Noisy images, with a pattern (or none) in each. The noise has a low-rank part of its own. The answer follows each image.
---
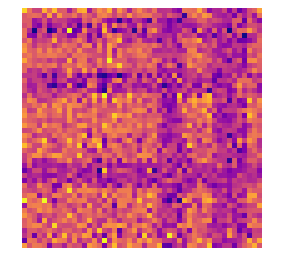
bands of rows crossing bands of columns
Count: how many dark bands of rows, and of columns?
3 and 2
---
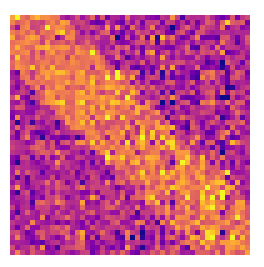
a diagonal band
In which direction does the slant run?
top left to bottom right
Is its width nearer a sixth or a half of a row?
a half
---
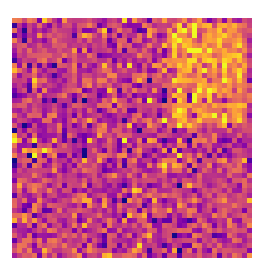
one block
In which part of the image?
top right
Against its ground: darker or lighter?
lighter
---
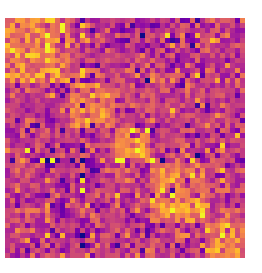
blocks along the diagonal
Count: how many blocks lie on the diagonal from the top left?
5
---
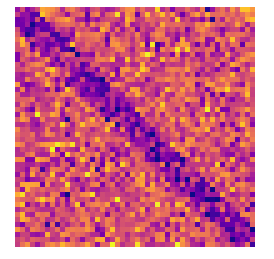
a diagonal band
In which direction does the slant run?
top left to bottom right
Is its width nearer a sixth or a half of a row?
a sixth
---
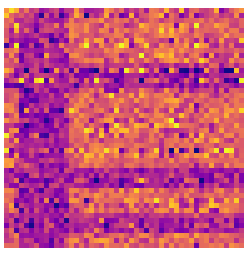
bands of rows crossing bands of columns
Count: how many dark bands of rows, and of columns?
3 and 1
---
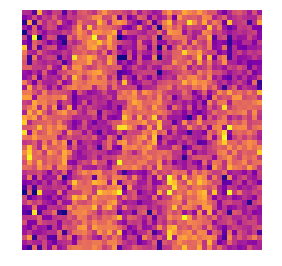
a checkerboard
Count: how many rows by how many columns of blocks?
3 by 5
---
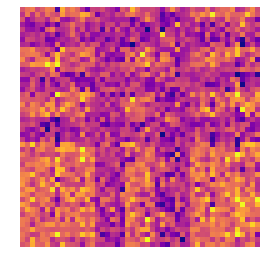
bands of rows crossing bands of columns
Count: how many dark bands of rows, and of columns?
3 and 2
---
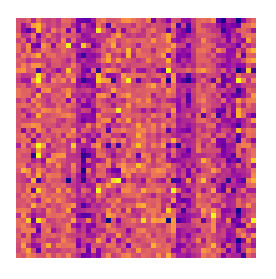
bands of columns
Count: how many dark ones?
3
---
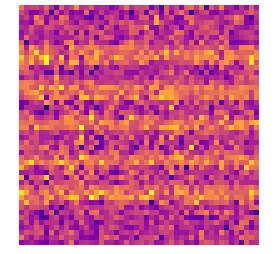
bands of rows
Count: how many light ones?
5
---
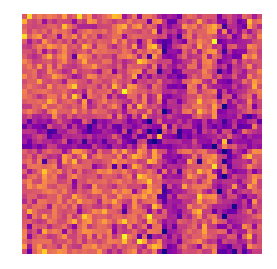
bands of rows crossing bands of columns
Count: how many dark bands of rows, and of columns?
1 and 2
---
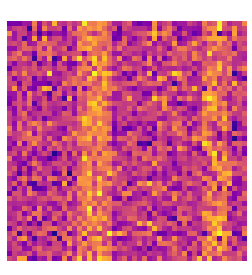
bands of columns
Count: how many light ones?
2
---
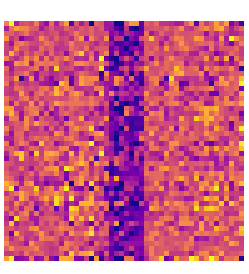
one band of columns
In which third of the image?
middle
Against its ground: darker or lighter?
darker
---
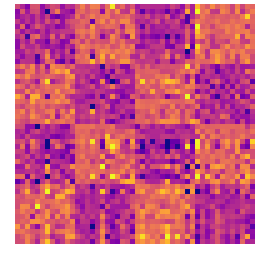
a checkerboard
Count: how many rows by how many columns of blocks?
4 by 4
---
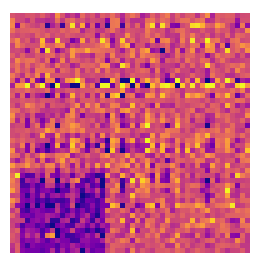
one block
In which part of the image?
bottom left
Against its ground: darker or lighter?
darker
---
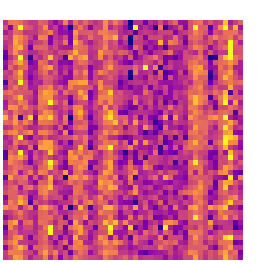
bands of columns
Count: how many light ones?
6
